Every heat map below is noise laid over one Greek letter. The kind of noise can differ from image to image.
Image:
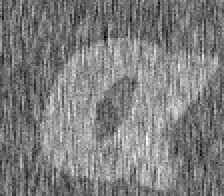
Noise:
streaked along the columns
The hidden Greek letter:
alpha
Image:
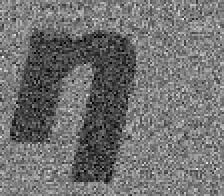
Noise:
low rank plus noise
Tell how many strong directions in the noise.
three or four
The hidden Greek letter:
eta
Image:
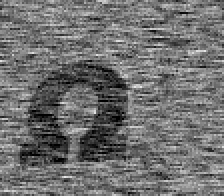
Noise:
streaked along the rows
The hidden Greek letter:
omega
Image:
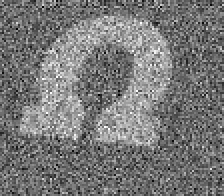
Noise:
low rank plus noise
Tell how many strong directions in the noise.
three or four
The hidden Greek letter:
omega
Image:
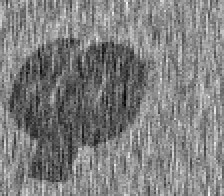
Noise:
streaked along the columns
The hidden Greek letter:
phi
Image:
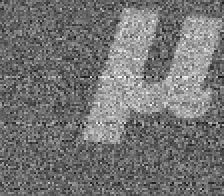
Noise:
rows of uneven size
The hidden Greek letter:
mu
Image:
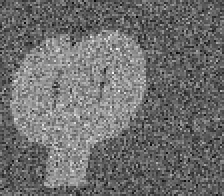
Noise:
independent entries
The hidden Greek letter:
phi
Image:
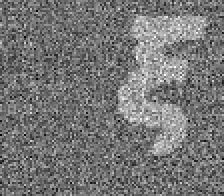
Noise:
low rank plus noise
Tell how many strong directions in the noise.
three or four
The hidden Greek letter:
xi
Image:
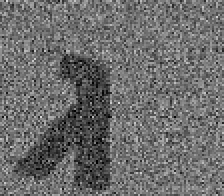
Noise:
low rank plus noise
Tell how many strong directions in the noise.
two
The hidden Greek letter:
lambda
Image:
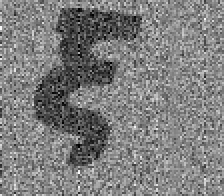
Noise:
columns of uneven size
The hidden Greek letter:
xi
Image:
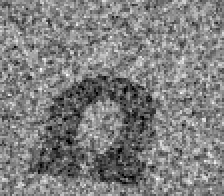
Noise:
blotchy
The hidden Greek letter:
omega
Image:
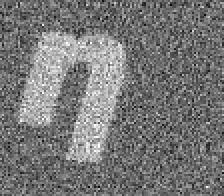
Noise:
low rank plus noise
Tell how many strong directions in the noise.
one
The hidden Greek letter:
eta
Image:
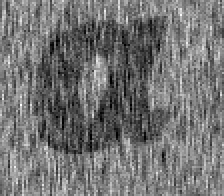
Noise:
streaked along the columns
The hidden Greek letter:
alpha
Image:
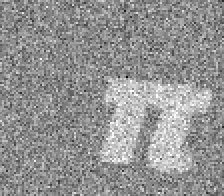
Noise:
independent entries
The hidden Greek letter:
pi
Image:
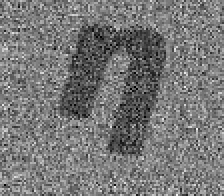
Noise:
low rank plus noise
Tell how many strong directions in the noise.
three or four
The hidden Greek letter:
eta
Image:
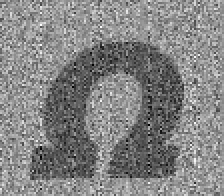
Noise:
columns of uneven size
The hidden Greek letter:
omega
